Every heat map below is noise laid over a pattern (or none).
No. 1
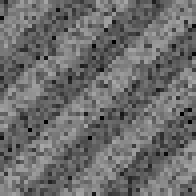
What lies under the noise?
diagonal stripes
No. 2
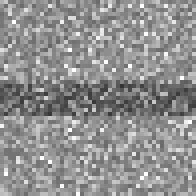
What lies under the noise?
one horizontal stripe
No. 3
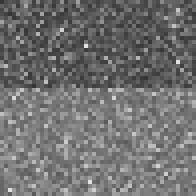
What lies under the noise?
a sharp edge
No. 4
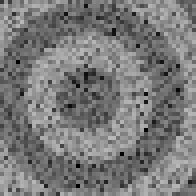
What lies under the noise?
rings round one point
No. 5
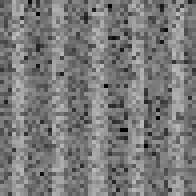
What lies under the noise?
vertical stripes
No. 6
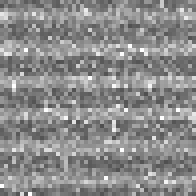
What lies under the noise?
horizontal stripes
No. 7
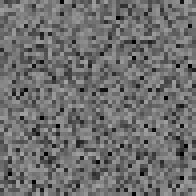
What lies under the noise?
only noise
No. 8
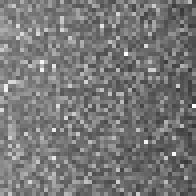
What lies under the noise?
a smooth slope
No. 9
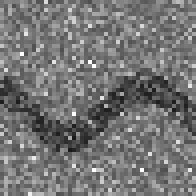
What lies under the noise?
a wavy band
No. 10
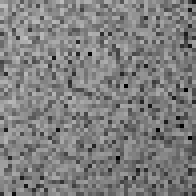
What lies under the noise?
a smooth slope
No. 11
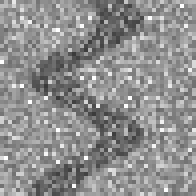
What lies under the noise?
a wavy band
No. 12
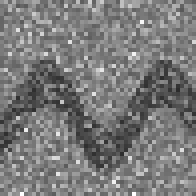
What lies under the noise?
a wavy band
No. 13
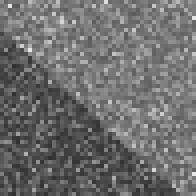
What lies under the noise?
a sharp edge
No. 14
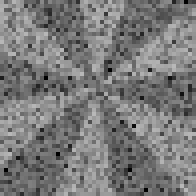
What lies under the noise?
spokes from one point
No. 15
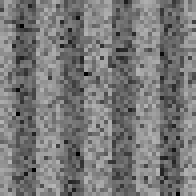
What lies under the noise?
vertical stripes
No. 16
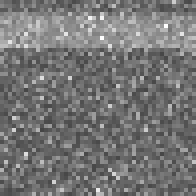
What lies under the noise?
one horizontal stripe
